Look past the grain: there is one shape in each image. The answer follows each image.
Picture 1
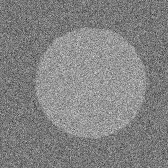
disc
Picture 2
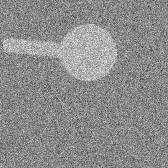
lollipop
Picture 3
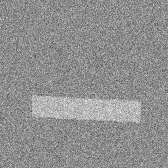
bar
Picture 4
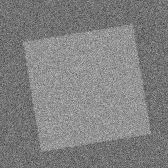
square
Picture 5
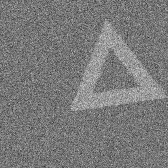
triangle frame
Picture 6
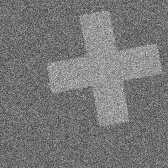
cross
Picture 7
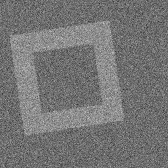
square frame
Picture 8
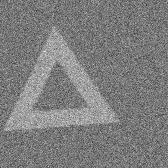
triangle frame
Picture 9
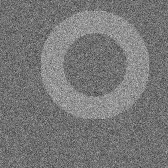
ring
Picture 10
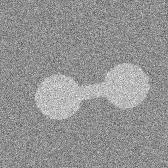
dumbbell
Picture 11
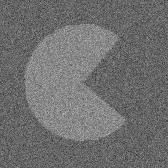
disc with a wedge cut out
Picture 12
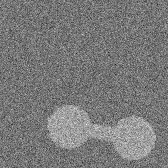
dumbbell
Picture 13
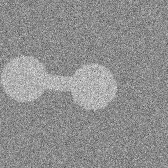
dumbbell
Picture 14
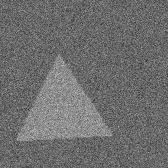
triangle
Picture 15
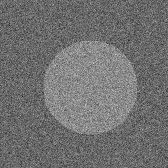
disc
